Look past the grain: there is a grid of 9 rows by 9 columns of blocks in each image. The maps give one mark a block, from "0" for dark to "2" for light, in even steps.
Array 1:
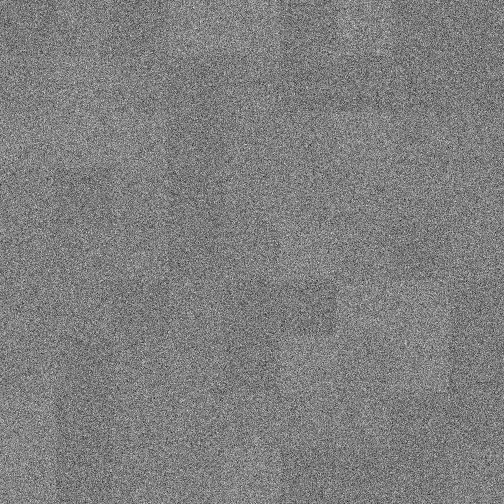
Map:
010220200
121010000
222011211
101011111
111012101
110100220
101102120
201111100
201120001
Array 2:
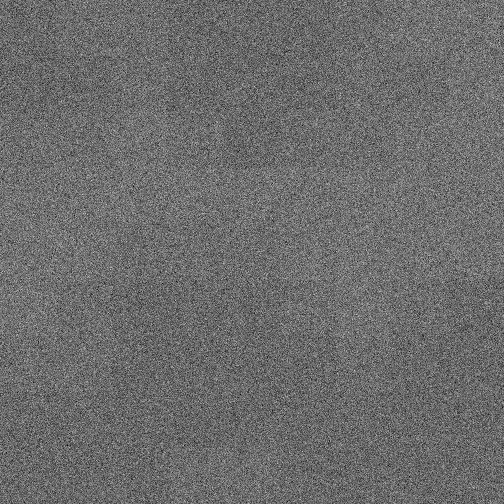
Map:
011000122
001000112
112101122
222222222
221112222
210001210
110000100
000000000
000110000
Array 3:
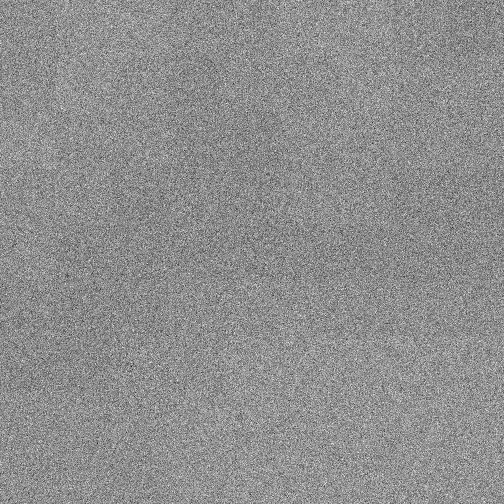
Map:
122112210
121011211
211001111
110001100
100000000
000111111
001122222
111222222
111222222
